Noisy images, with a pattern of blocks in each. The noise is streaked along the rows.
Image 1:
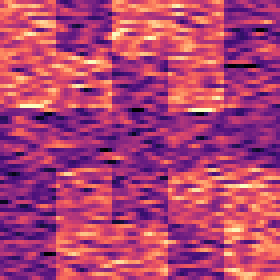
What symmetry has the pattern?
the same after a half turn
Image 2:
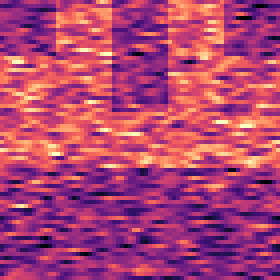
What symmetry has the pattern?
left and right mirror each other
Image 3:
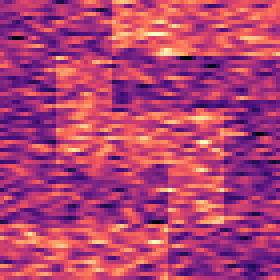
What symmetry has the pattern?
the same after a half turn
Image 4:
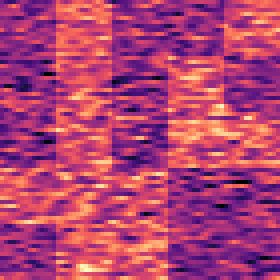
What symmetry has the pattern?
no symmetry
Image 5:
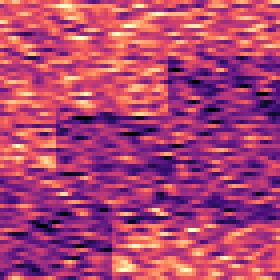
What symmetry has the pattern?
no symmetry
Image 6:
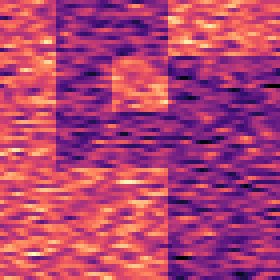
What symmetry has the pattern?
no symmetry
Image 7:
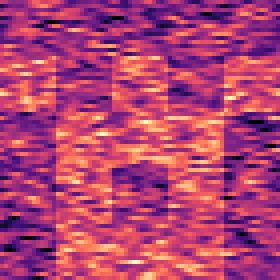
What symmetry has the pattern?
left and right mirror each other
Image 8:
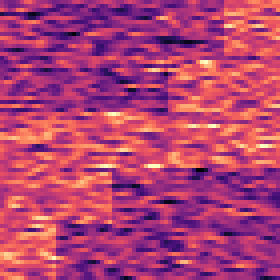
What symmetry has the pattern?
the same after a half turn
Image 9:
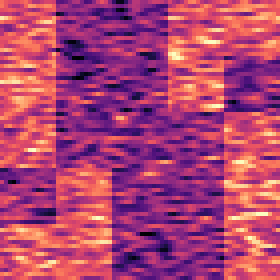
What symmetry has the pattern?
the same after a half turn
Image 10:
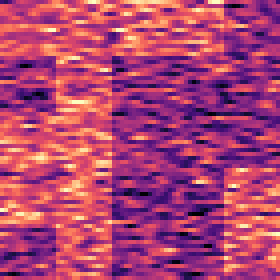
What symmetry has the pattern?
no symmetry
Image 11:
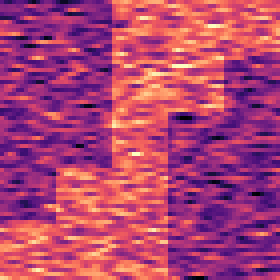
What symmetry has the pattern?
the same after a half turn
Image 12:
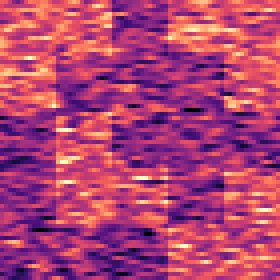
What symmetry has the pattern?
mirrored about the diagonal from the bottom left
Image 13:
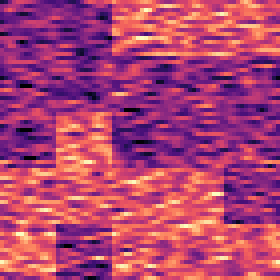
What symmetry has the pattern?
no symmetry
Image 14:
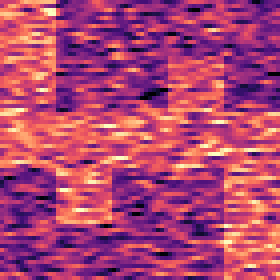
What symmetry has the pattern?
the same after a half turn
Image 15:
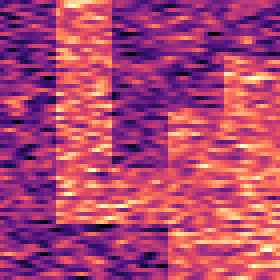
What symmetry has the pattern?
no symmetry
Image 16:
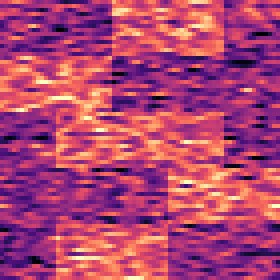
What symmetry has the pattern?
the same after a half turn
